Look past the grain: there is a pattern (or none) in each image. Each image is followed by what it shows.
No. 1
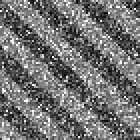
diagonal stripes
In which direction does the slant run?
top left to bottom right
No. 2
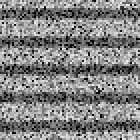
horizontal stripes
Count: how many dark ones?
5
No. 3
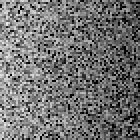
a smooth slope
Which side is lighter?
left
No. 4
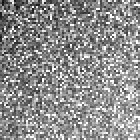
a smooth slope
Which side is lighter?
bottom right
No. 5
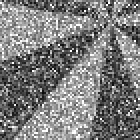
spokes from one point
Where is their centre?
top right
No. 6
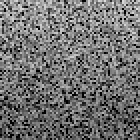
a smooth slope
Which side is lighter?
top
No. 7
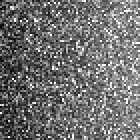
a smooth slope
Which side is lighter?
right
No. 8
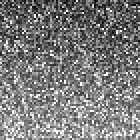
a smooth slope
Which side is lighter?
bottom
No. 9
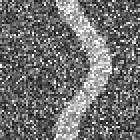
a wavy band
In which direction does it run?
top to bottom
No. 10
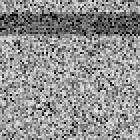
one horizontal stripe
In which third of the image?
top
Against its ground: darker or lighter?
darker
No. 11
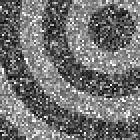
rings round one point
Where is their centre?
top right
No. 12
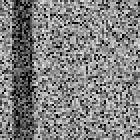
one vertical stripe
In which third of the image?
left
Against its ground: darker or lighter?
darker
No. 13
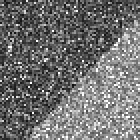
a sharp edge
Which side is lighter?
bottom right
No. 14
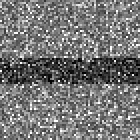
one horizontal stripe
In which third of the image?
middle
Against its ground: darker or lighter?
darker
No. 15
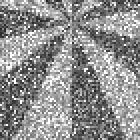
spokes from one point
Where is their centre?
top middle
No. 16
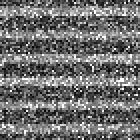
horizontal stripes
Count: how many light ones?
6
